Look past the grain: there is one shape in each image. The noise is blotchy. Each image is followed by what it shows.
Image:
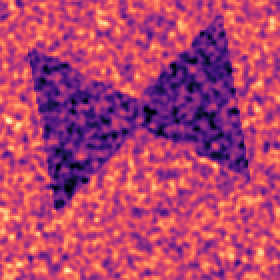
bow tie
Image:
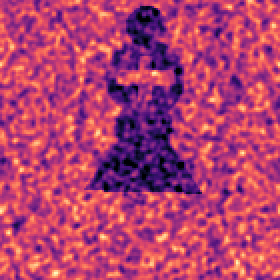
chess bishop
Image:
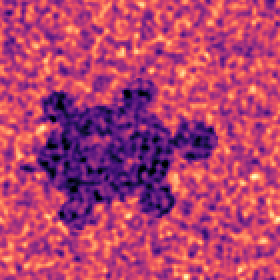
turtle
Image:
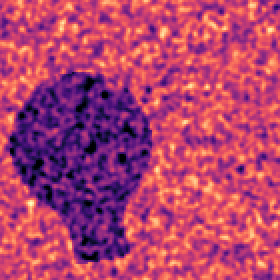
light bulb
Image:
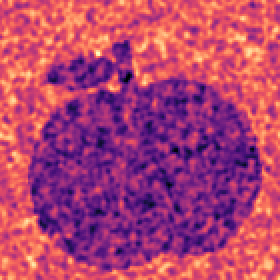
apple
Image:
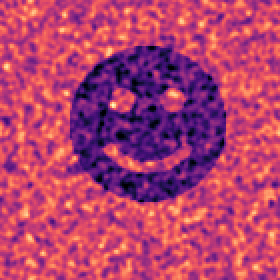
smiling face
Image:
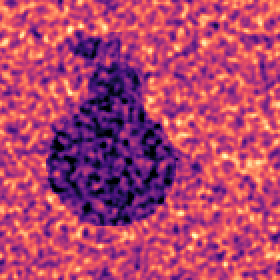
pear
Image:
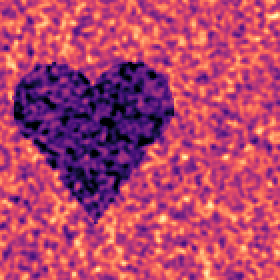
heart
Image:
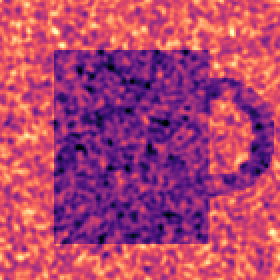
cup
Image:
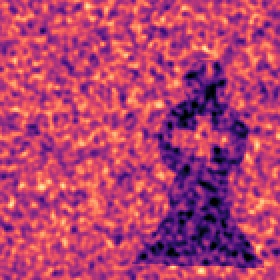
chess bishop
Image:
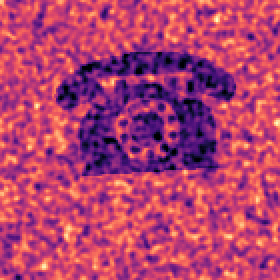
telephone
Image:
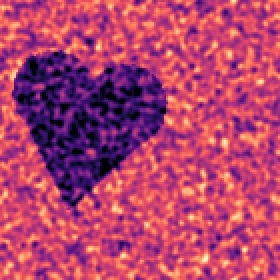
heart
